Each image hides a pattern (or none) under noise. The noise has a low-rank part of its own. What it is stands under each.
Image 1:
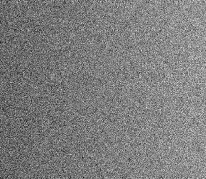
a smooth slope
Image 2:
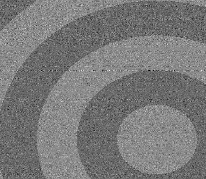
rings round one point
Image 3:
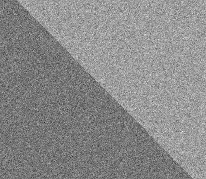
a sharp edge
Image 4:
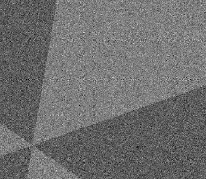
spokes from one point
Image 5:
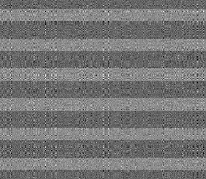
horizontal stripes
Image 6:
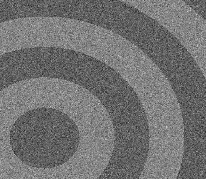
rings round one point
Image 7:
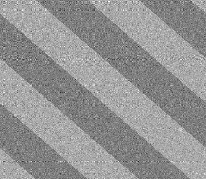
diagonal stripes
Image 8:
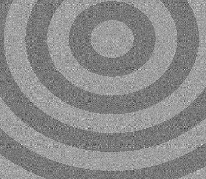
rings round one point
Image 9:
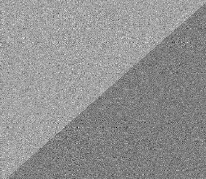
a sharp edge
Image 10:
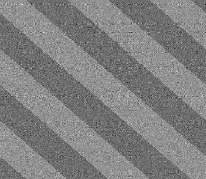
diagonal stripes
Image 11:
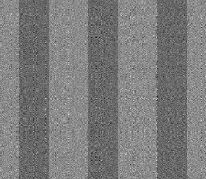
vertical stripes
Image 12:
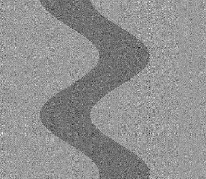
a wavy band
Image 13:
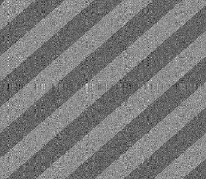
diagonal stripes
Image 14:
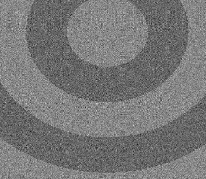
rings round one point
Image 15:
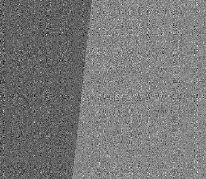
a sharp edge
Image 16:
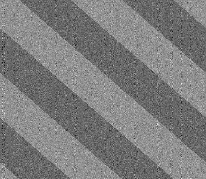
diagonal stripes
